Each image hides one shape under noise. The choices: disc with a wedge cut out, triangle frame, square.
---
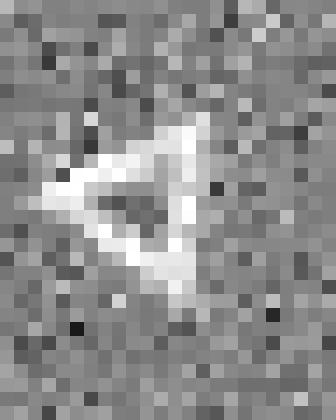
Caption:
light triangle frame
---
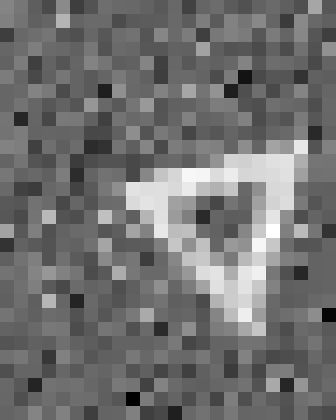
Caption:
light triangle frame
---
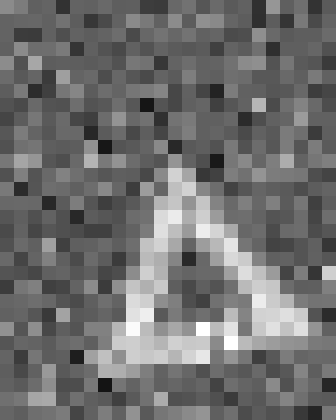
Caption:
light triangle frame
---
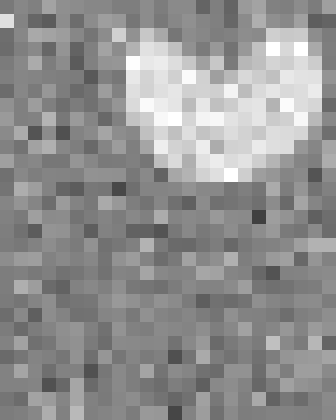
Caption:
light disc with a wedge cut out
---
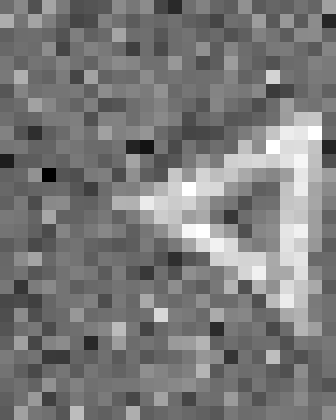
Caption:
light triangle frame
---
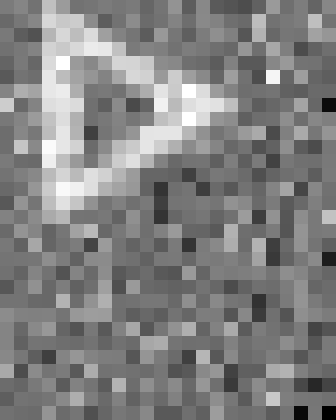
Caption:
light triangle frame
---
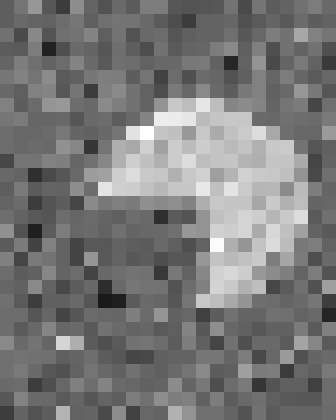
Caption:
light disc with a wedge cut out
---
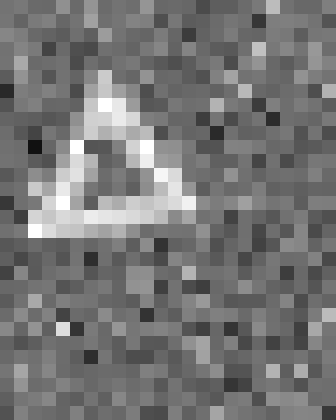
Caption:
light triangle frame
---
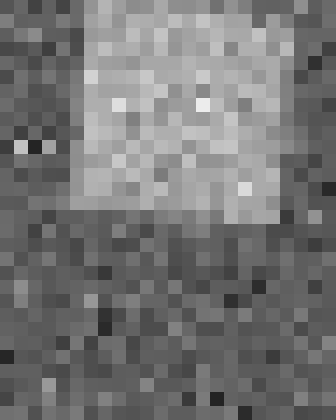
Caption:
light square
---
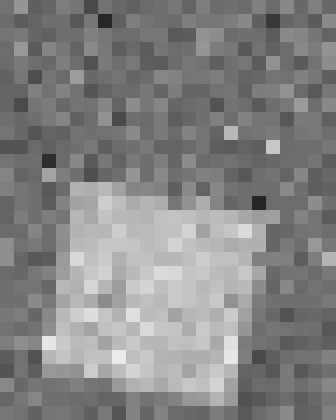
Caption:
light square
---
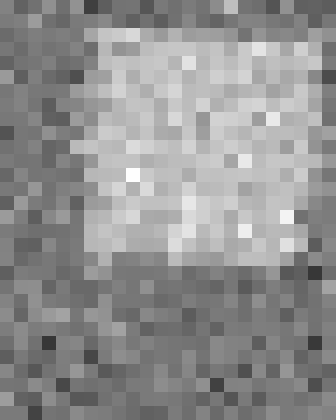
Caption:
light square
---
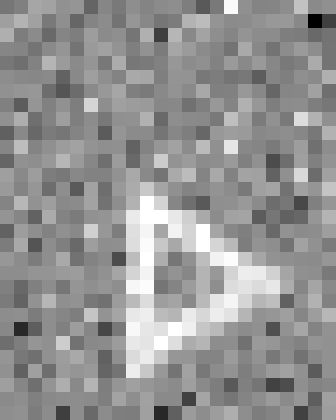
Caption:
light triangle frame
